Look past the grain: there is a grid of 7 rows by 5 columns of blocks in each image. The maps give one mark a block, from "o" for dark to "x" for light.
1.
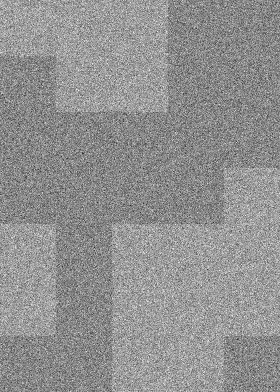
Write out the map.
x x x o o
o x x o o
o o o o o
o o o o x
x o x x x
x o x x x
o o x x o
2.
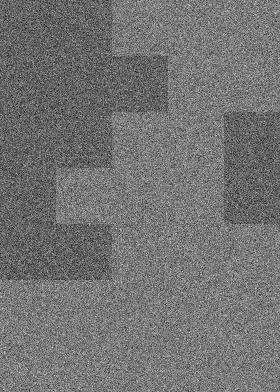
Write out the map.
o o x x x
o o o x x
o o x x o
o x x x o
o o x x x
x x x x x
x x x x x
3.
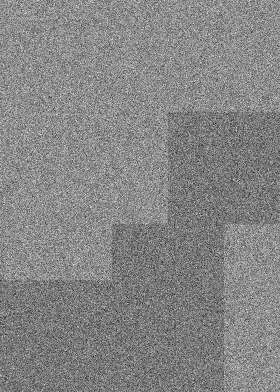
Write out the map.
x x x x x
x x x x x
x x x o o
x x x o o
x x o o x
o o o o x
o o o o x
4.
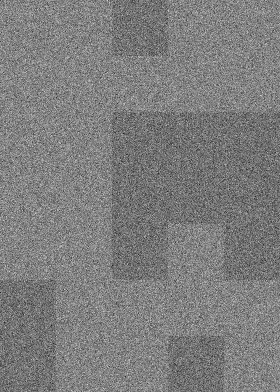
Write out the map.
x x o x x
x x x x x
x x o o o
x x o o o
x x o x o
o x x x x
o x x o x
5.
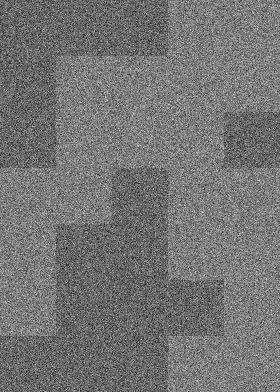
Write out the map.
o o o x x
o x x x x
o x x x o
x x o x x
x o o x x
x o o o x
o o o x x
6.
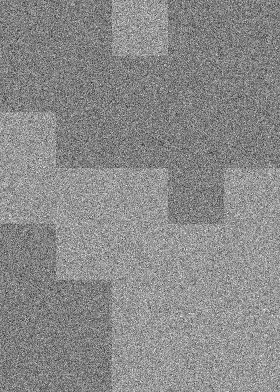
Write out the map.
o o x o o
o o o o o
x o o o o
x x x o x
o x x x x
o o x x x
o o x x x
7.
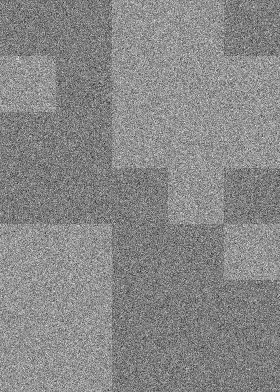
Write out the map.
o o x x o
x o x x x
o o x x x
o o o x o
x x o o x
x x o o o
x x o o o
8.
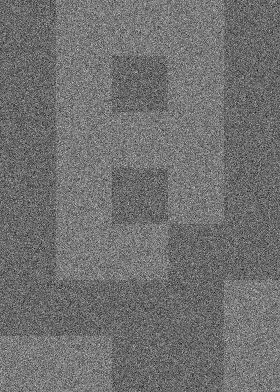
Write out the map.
o x x x o
o x o x o
o x x x o
o x o x o
o x x o o
o o o o x
x x o o x
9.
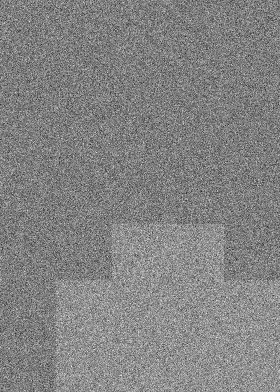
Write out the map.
o o o o o
o o o o o
o o o o o
o o o o o
o o x x o
o x x x x
o x x x x
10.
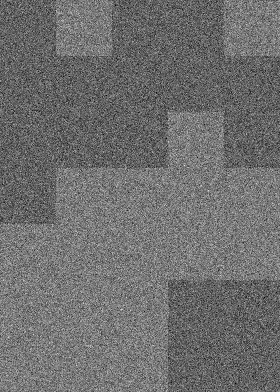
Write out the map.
o x o o x
o o o o o
o o o x o
o x x x x
x x x x x
x x x o o
x x x o o
